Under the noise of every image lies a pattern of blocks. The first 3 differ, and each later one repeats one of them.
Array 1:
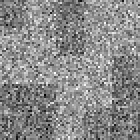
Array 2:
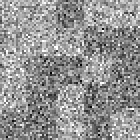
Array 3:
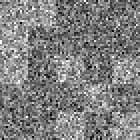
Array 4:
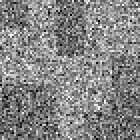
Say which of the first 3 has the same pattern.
1
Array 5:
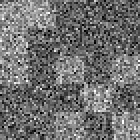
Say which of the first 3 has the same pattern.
3
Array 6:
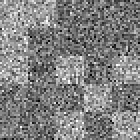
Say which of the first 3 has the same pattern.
3
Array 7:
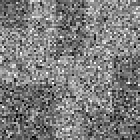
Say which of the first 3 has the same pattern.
1
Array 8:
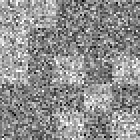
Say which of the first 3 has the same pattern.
3
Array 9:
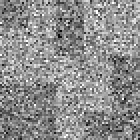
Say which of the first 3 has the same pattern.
1
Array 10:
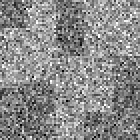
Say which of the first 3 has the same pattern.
1
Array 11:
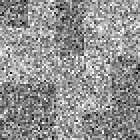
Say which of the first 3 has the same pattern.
1
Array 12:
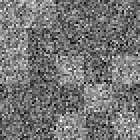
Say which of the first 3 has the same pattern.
3
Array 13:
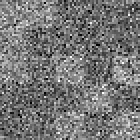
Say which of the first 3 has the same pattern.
3
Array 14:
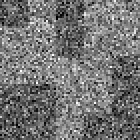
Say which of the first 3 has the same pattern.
1
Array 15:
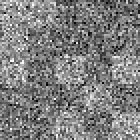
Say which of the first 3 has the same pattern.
3
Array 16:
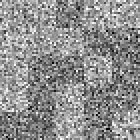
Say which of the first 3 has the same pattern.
2
